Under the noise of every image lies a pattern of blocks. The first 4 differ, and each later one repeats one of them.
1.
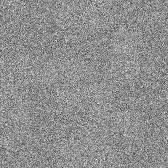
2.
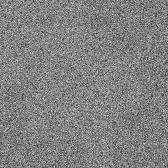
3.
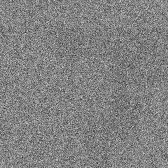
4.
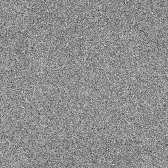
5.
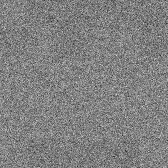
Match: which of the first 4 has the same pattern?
4
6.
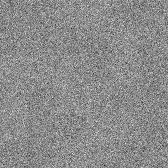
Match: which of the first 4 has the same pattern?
1
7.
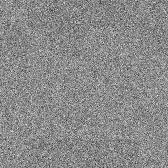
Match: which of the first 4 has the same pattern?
4
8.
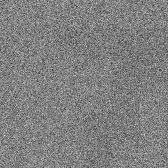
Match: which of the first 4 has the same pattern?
3
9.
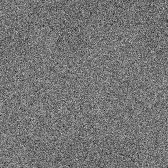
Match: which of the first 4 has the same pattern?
4
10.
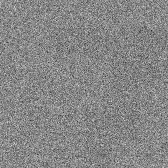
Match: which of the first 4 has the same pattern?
3
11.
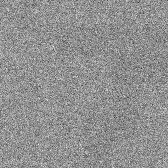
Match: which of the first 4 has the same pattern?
3
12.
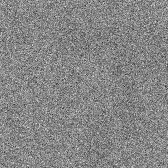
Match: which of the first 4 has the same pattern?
3
